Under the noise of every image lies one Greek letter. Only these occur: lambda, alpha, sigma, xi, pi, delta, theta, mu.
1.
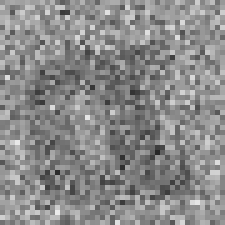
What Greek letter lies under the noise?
alpha
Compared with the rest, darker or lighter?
darker
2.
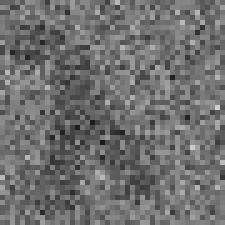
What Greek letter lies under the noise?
lambda
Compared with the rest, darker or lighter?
darker
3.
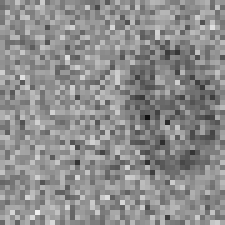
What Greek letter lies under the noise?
theta
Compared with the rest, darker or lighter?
darker
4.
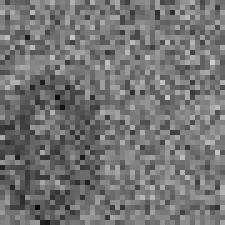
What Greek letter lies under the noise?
theta
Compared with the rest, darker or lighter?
darker
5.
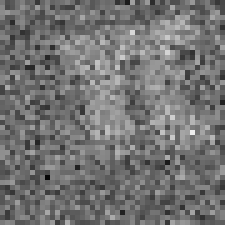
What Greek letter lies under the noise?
pi
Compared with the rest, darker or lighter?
lighter
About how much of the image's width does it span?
two thirds
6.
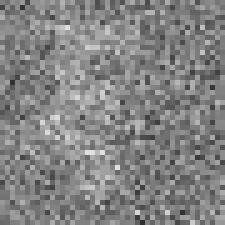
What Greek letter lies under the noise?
xi
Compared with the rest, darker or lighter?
lighter
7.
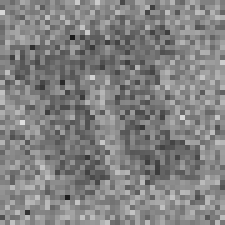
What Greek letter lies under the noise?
pi
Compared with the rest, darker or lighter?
darker
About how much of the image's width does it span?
nearly all
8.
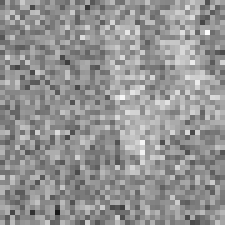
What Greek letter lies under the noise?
mu
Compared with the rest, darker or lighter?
lighter
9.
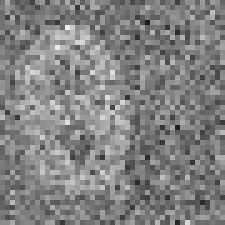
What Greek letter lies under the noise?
theta
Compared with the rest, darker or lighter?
lighter
